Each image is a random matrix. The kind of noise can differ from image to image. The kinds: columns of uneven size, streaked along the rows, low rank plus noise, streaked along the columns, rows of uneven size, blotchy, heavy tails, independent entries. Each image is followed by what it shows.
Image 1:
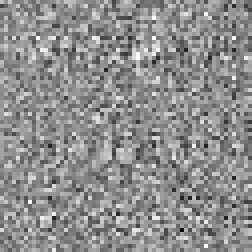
low rank plus noise
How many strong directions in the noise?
three or four
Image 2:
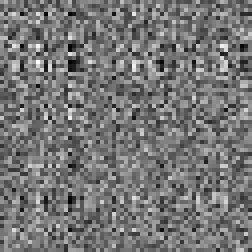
low rank plus noise
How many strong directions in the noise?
one
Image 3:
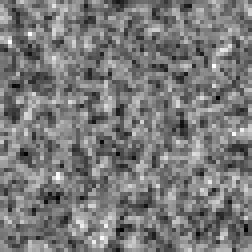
blotchy
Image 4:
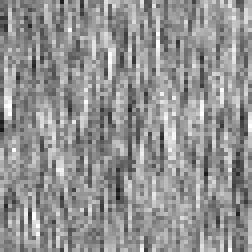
streaked along the columns
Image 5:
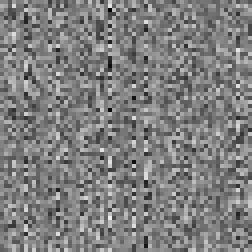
columns of uneven size
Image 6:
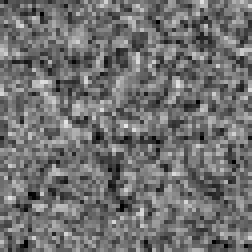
blotchy
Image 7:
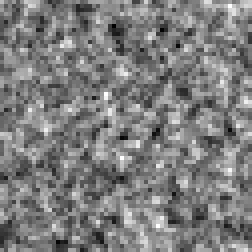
blotchy
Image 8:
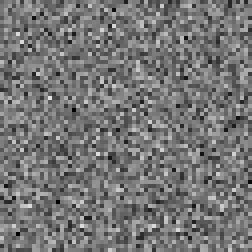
independent entries
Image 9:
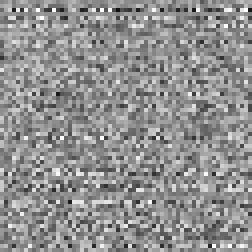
rows of uneven size
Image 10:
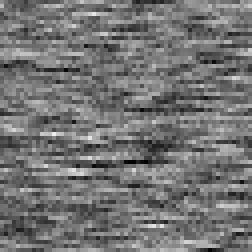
streaked along the rows
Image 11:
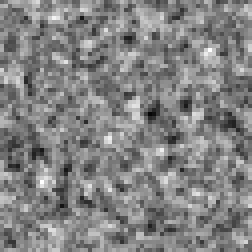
blotchy
